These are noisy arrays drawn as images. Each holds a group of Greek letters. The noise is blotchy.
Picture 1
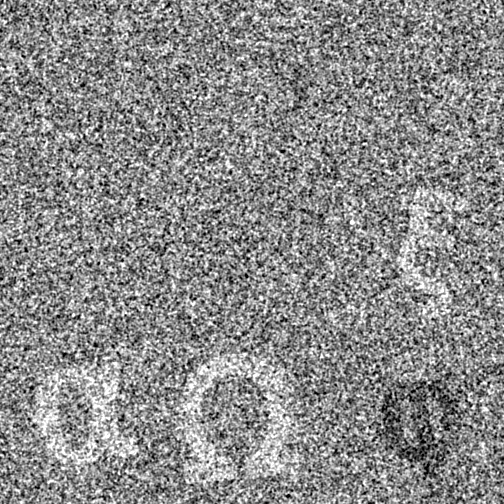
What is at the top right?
nothing
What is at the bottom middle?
omega
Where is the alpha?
bottom left
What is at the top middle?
nothing
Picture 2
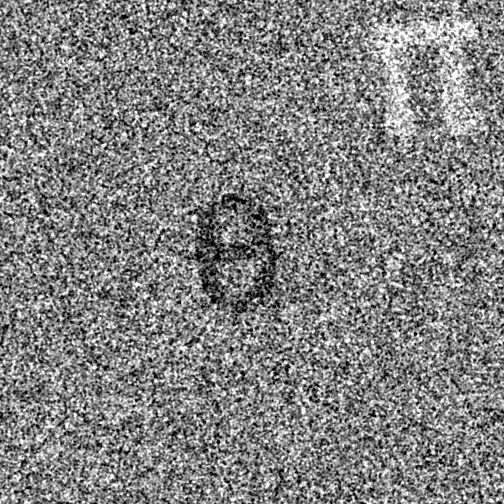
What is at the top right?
pi
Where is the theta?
centre
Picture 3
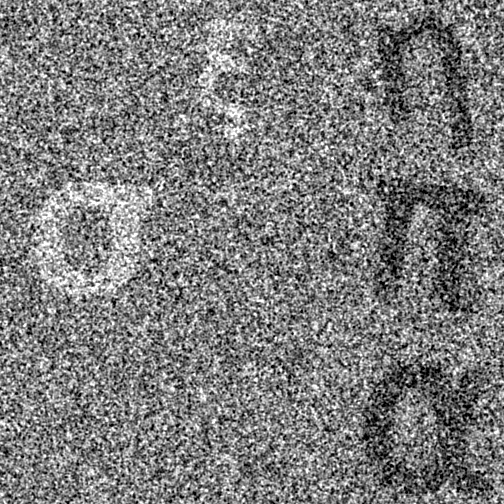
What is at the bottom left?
nothing
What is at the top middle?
xi
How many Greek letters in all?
5
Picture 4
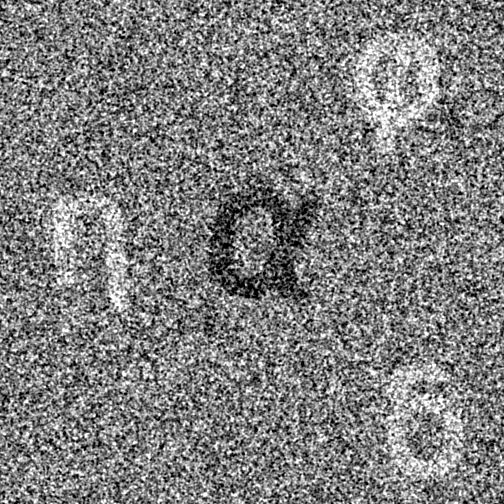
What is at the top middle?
nothing
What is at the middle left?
eta
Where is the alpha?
centre
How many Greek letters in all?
4
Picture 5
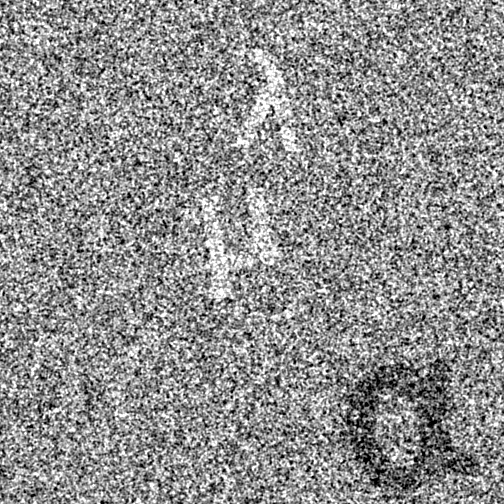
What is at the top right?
nothing
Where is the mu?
centre
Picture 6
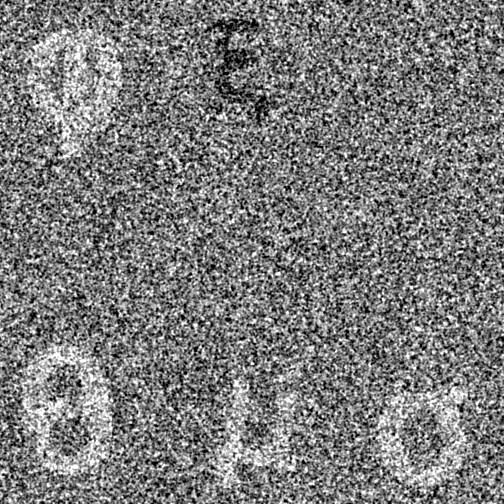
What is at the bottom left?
theta
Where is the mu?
bottom middle
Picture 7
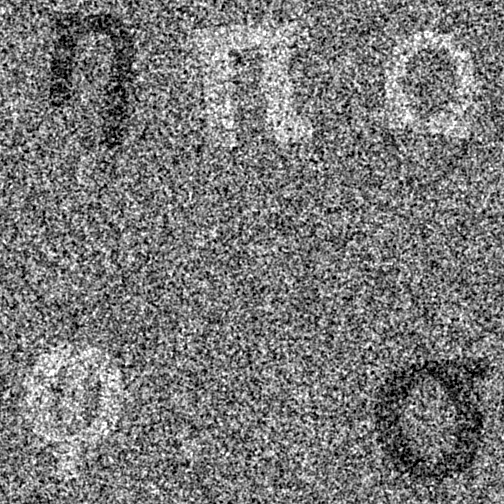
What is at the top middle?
pi
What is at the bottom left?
phi
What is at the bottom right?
sigma
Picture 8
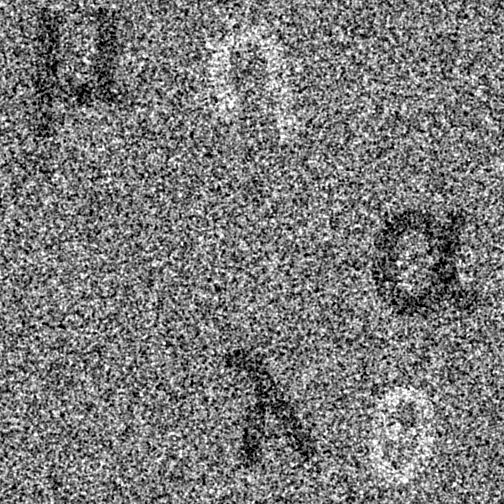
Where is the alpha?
middle right
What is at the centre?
nothing
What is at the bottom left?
nothing
